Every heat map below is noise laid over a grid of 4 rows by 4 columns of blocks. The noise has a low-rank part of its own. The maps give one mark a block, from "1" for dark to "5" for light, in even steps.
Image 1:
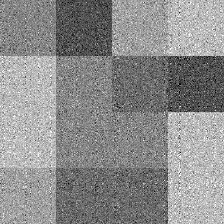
3 1 4 5
5 3 2 1
5 3 3 5
4 2 2 5
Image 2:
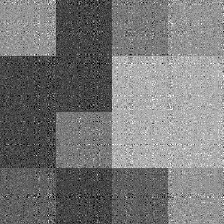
4 1 3 4
1 1 5 5
1 3 5 5
2 1 2 4
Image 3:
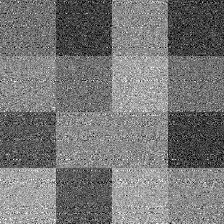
3 1 4 1
4 3 5 3
2 4 4 1
5 2 5 4
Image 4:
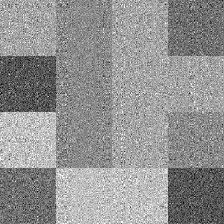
4 3 4 2
1 3 4 4
5 3 4 3
2 5 5 1
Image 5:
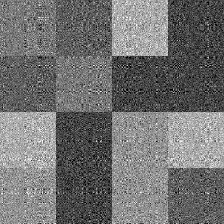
3 2 5 1
2 3 1 1
5 1 4 5
4 1 4 2
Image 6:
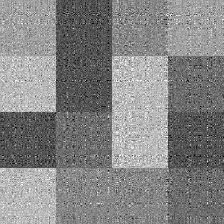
4 1 3 4
5 1 5 2
1 2 5 1
5 3 3 2
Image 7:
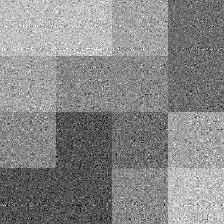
5 5 4 2
4 3 3 2
3 1 2 4
1 1 3 5
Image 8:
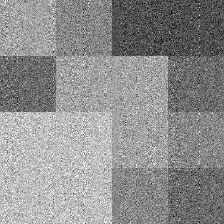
4 3 1 1
2 4 4 2
5 5 4 3
5 5 3 2
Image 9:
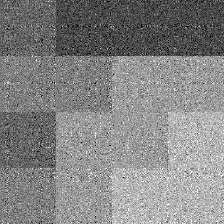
2 1 1 1
3 3 4 4
2 4 4 5
3 4 5 5
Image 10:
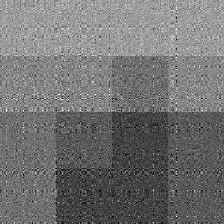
5 5 5 5
4 4 3 4
3 2 1 2
3 1 1 2
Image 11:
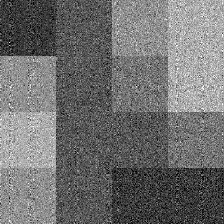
1 2 4 5
4 2 3 5
5 2 2 3
4 2 1 1
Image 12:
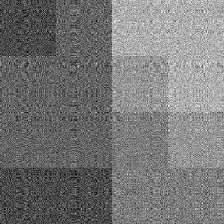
1 2 5 5
2 2 4 5
2 2 3 4
1 1 3 3
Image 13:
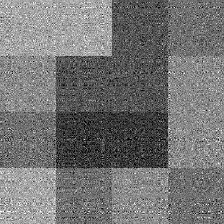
5 5 2 3
4 2 2 4
3 1 1 4
5 3 4 3
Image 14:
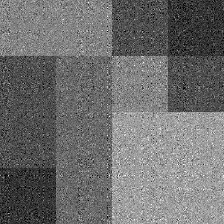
4 4 2 1
2 3 4 2
2 3 5 5
1 3 5 5
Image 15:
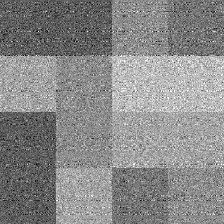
1 1 3 2
4 3 5 5
1 3 4 4
1 4 2 3
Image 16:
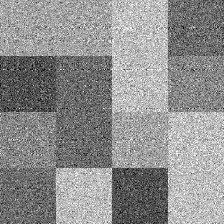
4 4 5 2
1 2 5 3
3 2 4 5
2 5 1 5
